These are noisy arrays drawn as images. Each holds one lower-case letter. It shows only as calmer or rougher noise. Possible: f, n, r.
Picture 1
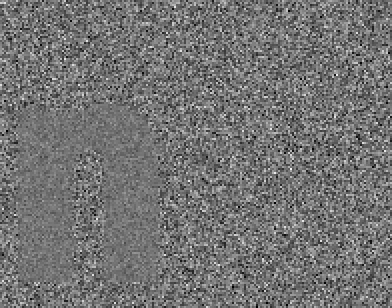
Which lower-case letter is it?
n
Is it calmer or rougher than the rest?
calmer
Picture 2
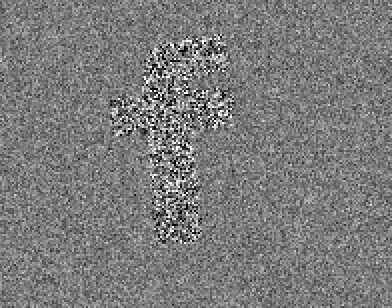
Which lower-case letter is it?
f
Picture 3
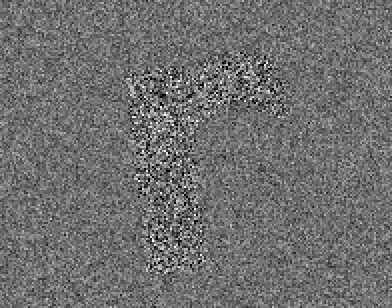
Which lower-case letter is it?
r
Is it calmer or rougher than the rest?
rougher
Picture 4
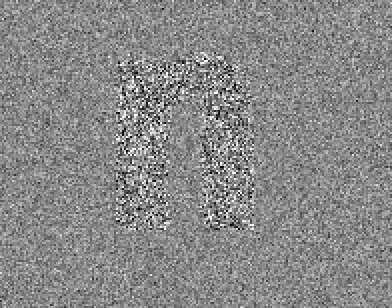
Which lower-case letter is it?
n
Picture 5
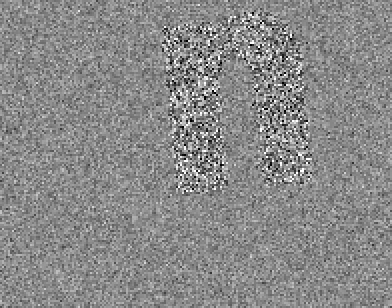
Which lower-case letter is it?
n
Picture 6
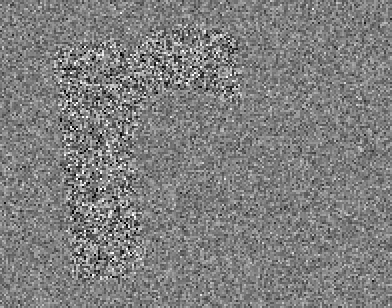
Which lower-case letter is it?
r
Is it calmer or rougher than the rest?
rougher
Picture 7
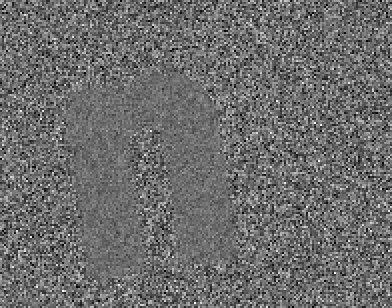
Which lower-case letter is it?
n
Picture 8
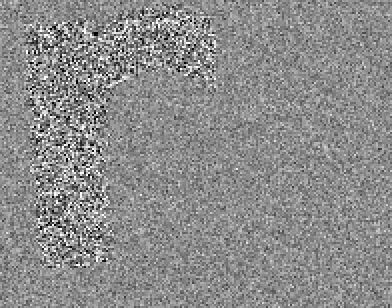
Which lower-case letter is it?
r
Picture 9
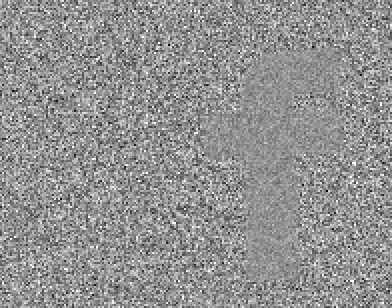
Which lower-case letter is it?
f
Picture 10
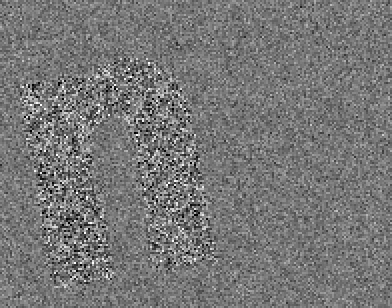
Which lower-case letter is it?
n
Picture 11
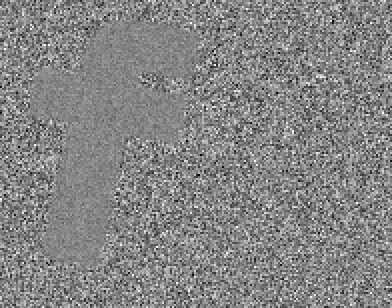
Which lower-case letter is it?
f
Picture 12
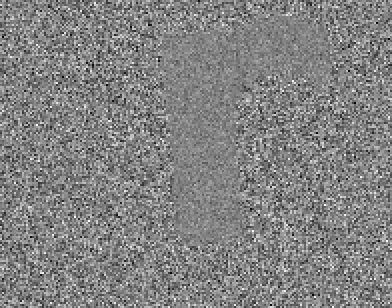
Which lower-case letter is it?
r
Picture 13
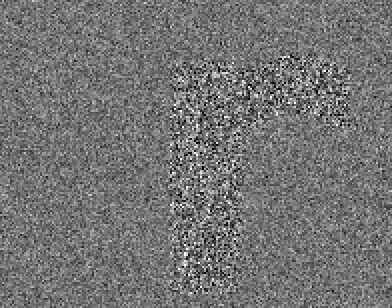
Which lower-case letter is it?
r
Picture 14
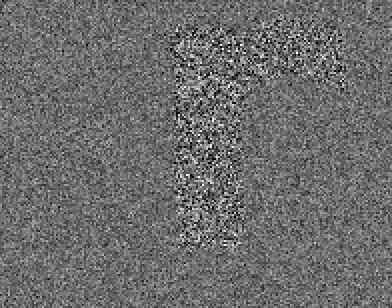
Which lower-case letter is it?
r
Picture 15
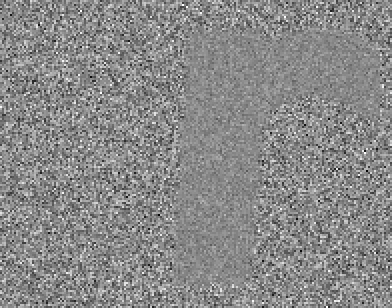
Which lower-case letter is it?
r
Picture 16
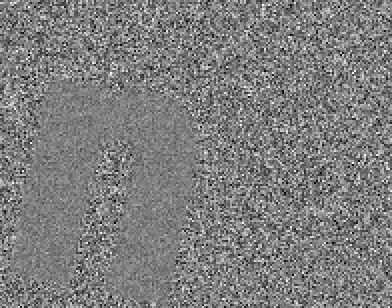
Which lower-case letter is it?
n
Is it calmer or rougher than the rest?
calmer
